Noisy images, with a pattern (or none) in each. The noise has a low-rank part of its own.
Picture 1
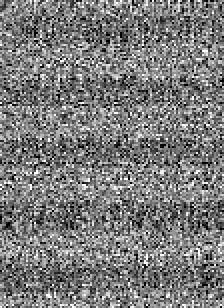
horizontal stripes
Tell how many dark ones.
5
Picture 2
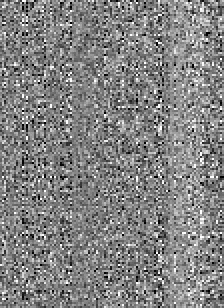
one vertical stripe
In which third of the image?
right
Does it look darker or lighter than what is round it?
lighter
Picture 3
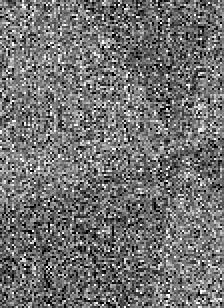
spokes from one point
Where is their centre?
middle right
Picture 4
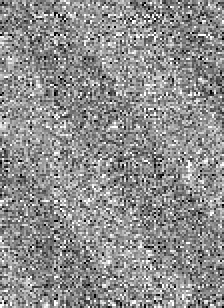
diagonal stripes
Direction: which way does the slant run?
top left to bottom right
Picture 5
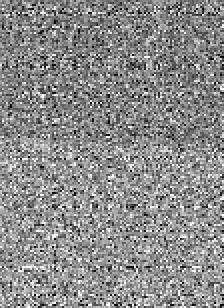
a sharp edge
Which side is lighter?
bottom
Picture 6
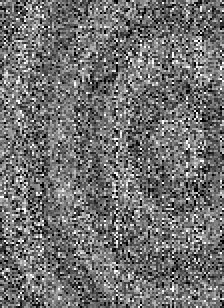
rings round one point
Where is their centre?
middle right
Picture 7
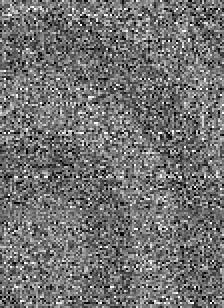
rings round one point
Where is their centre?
bottom left
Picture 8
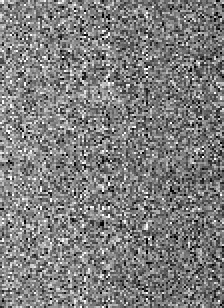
a smooth slope
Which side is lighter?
left
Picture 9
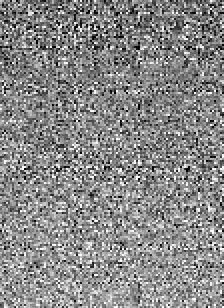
a smooth slope
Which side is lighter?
bottom
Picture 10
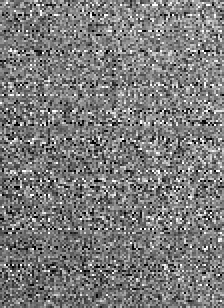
a smooth slope
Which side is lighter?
top right
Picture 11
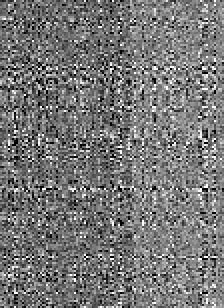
a sharp edge
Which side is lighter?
right
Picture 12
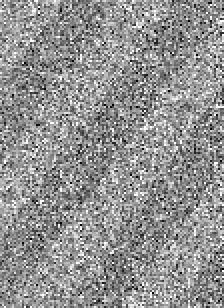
diagonal stripes
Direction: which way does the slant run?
bottom left to top right
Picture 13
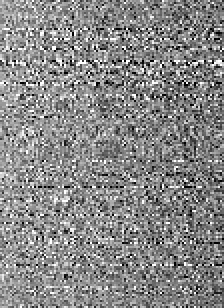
a smooth slope
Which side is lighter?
left
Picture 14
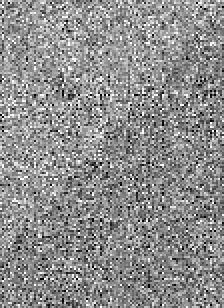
a sharp edge
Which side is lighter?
top left
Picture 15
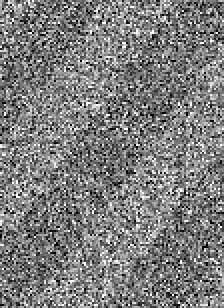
diagonal stripes
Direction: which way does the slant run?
bottom left to top right
